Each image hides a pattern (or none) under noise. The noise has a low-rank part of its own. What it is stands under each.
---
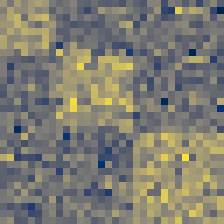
blocks along the diagonal
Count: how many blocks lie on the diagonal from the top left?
3
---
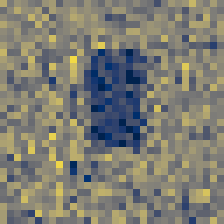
one block
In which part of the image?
centre
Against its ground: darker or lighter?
darker
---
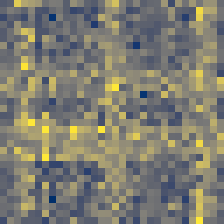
bands of rows crossing bands of columns
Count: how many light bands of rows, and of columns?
2 and 3
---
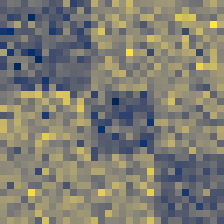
blocks along the diagonal
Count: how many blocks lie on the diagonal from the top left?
3
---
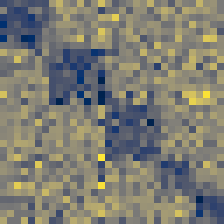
blocks along the diagonal
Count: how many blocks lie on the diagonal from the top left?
5
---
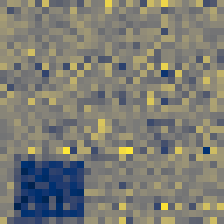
one block
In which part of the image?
bottom left
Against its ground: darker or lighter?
darker
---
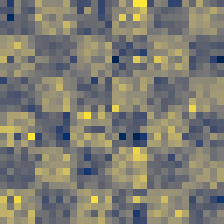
a checkerboard
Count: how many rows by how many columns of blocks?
6 by 6
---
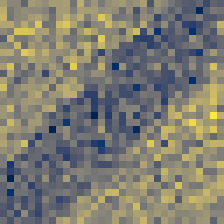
a diagonal band
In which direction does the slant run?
bottom left to top right
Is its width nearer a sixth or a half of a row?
a half
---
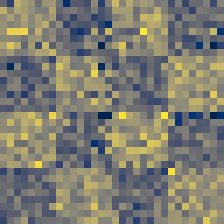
a checkerboard
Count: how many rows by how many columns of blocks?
4 by 4
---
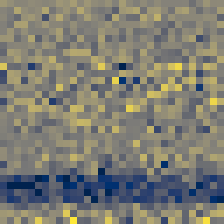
one band of rows
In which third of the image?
bottom
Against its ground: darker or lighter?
darker
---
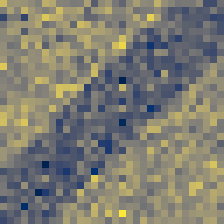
a diagonal band
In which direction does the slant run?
bottom left to top right
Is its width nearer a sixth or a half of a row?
a half
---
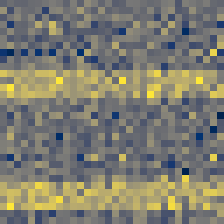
bands of rows
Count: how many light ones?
2
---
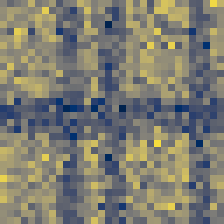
bands of rows crossing bands of columns
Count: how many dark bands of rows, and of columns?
1 and 3
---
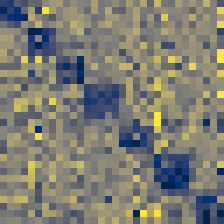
blocks along the diagonal
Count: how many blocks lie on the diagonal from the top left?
7
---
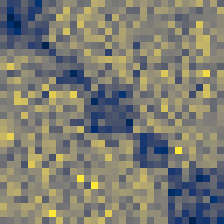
blocks along the diagonal
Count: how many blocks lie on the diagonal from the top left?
5
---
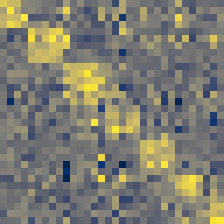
blocks along the diagonal
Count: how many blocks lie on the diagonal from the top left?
7
